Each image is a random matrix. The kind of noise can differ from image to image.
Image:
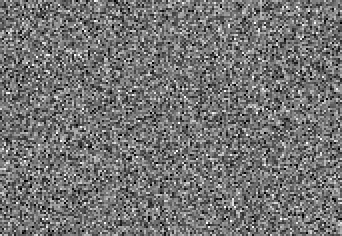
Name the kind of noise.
independent entries
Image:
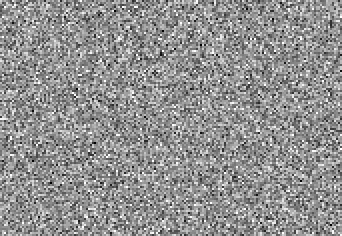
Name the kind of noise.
independent entries
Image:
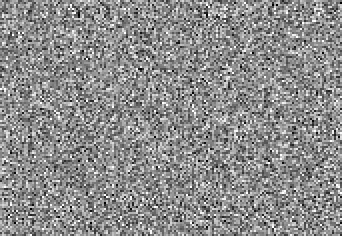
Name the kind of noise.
low rank plus noise
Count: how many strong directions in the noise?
five to eight
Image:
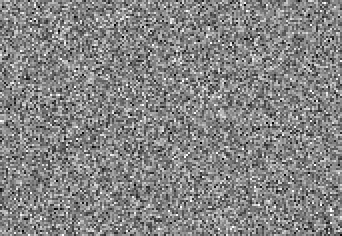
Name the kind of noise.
independent entries
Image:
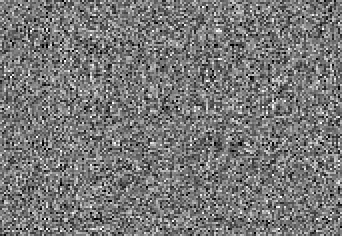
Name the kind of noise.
low rank plus noise
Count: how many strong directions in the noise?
three or four
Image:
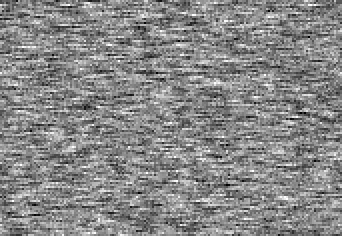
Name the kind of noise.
streaked along the rows
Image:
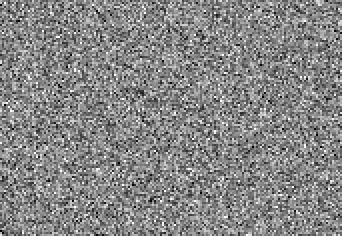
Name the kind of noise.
independent entries
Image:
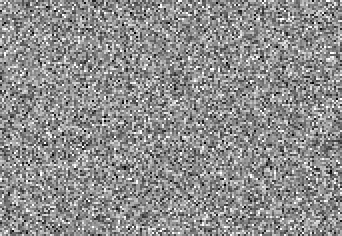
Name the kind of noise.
independent entries
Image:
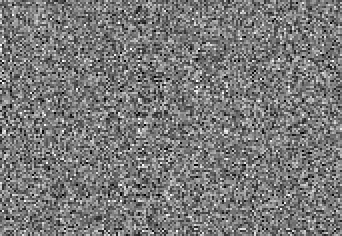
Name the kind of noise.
low rank plus noise
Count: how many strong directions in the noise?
two
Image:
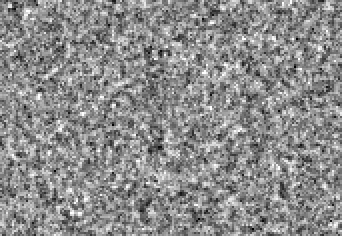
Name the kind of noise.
blotchy
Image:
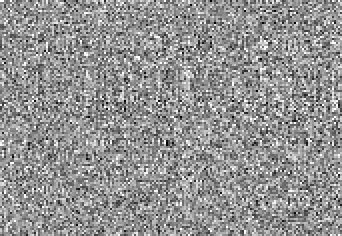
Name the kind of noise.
low rank plus noise
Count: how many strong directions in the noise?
three or four
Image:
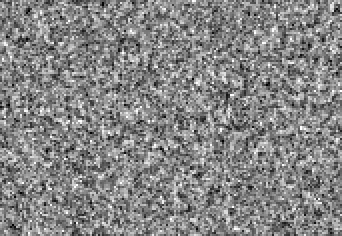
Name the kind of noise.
blotchy
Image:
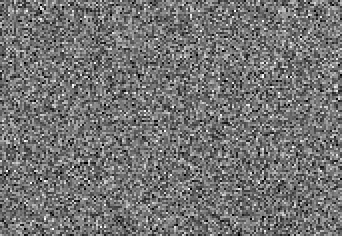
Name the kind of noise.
low rank plus noise
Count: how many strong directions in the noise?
three or four
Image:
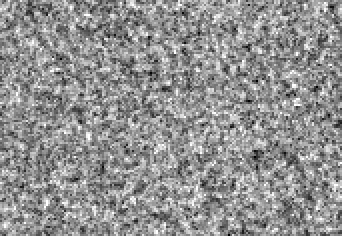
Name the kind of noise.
blotchy
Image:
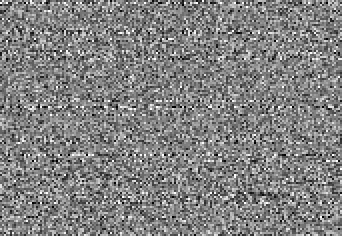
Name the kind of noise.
rows of uneven size
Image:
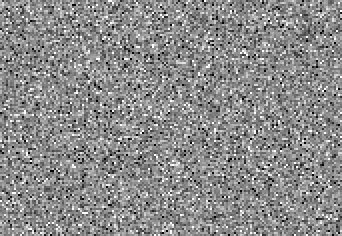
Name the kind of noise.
heavy tails
